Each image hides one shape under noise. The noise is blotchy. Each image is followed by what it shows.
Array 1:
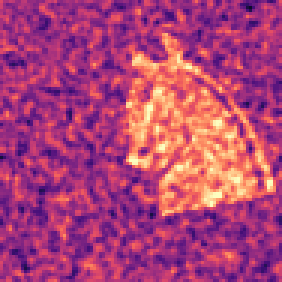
light chess knight
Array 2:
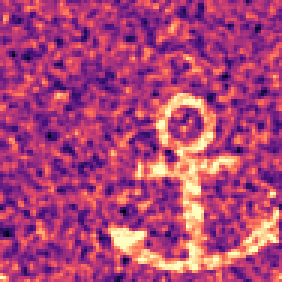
light anchor
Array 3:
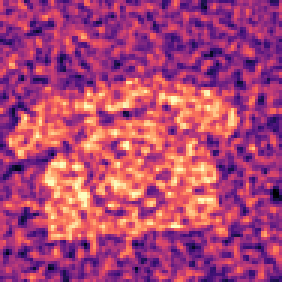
light telephone
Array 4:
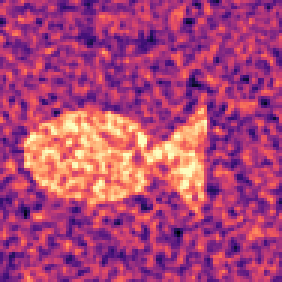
light fish
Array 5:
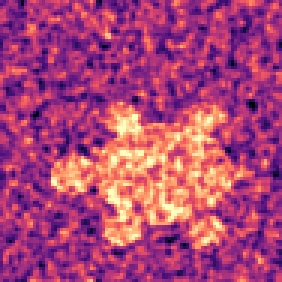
light turtle
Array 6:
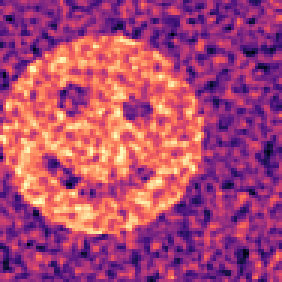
light smiling face
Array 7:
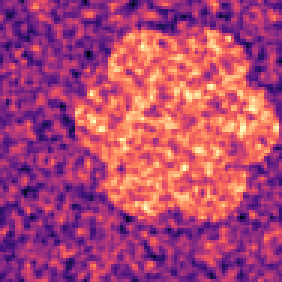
light flower
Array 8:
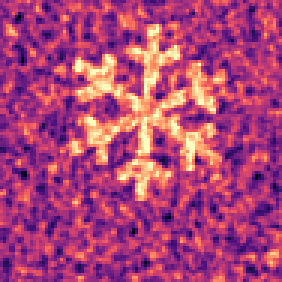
light snowflake
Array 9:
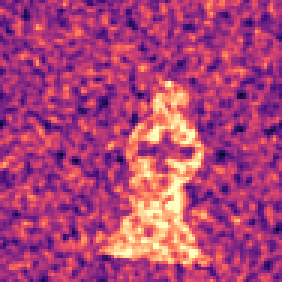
light chess bishop
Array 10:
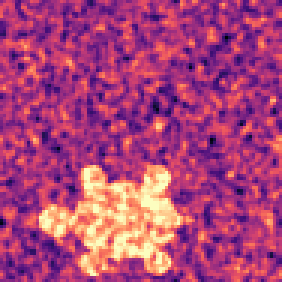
light turtle
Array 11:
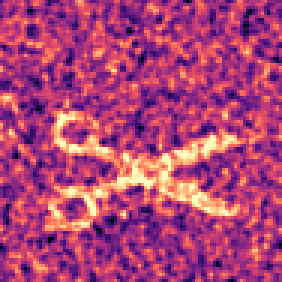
light pair of scissors
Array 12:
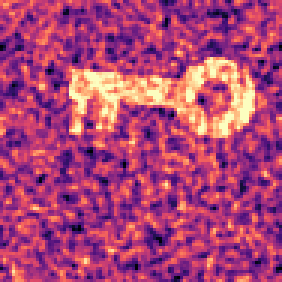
light key
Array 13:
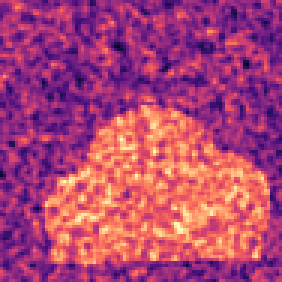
light cloud
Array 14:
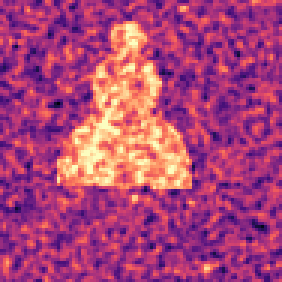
light chess pawn
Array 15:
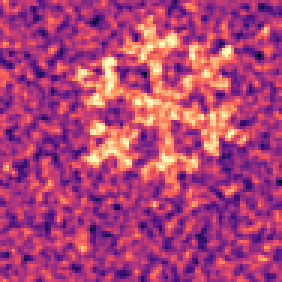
light snowflake
